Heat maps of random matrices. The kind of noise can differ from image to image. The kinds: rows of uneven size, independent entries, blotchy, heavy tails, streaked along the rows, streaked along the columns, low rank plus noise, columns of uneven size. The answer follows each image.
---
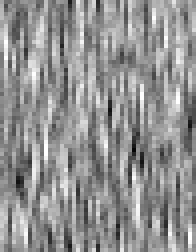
streaked along the columns
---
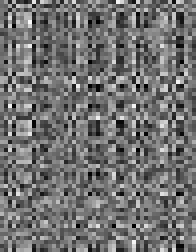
low rank plus noise
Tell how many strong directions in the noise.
one
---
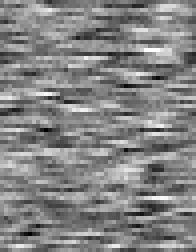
streaked along the rows
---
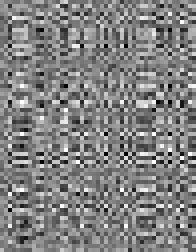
low rank plus noise
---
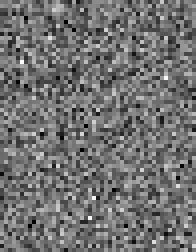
independent entries
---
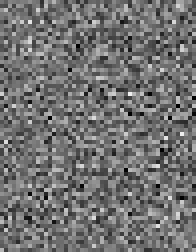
low rank plus noise
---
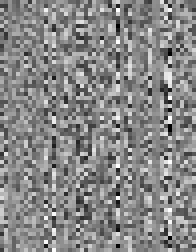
columns of uneven size
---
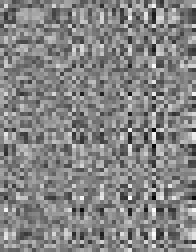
low rank plus noise
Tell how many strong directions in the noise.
one
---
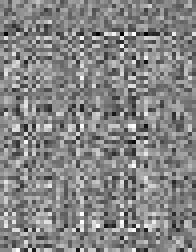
low rank plus noise
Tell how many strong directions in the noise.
two
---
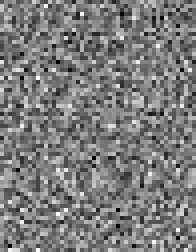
low rank plus noise
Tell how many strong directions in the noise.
five to eight
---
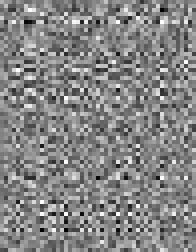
low rank plus noise
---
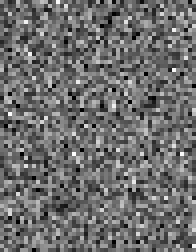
independent entries
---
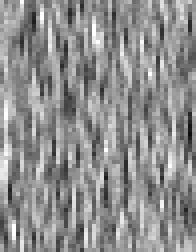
streaked along the columns
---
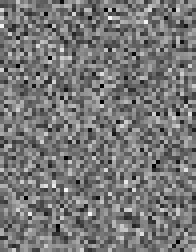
independent entries
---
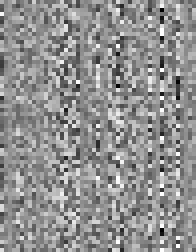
columns of uneven size
